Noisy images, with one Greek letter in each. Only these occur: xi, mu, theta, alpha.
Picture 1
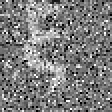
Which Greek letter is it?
xi
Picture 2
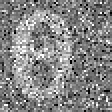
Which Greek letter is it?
theta
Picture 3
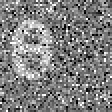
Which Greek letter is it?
theta
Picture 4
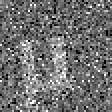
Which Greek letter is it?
mu
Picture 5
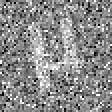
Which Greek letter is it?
mu
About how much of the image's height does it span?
two thirds
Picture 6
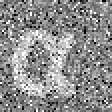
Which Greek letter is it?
alpha
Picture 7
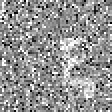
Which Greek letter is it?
xi
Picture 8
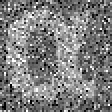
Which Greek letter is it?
alpha
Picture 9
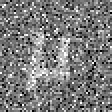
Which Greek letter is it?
mu
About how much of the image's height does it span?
half
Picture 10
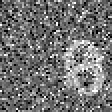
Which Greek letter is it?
theta
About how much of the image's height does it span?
half
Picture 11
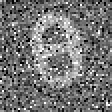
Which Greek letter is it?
theta
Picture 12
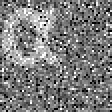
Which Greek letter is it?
alpha
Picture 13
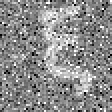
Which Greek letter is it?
xi
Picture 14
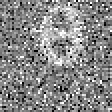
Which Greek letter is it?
theta
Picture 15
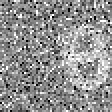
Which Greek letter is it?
theta
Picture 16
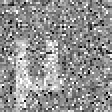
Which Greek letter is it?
mu
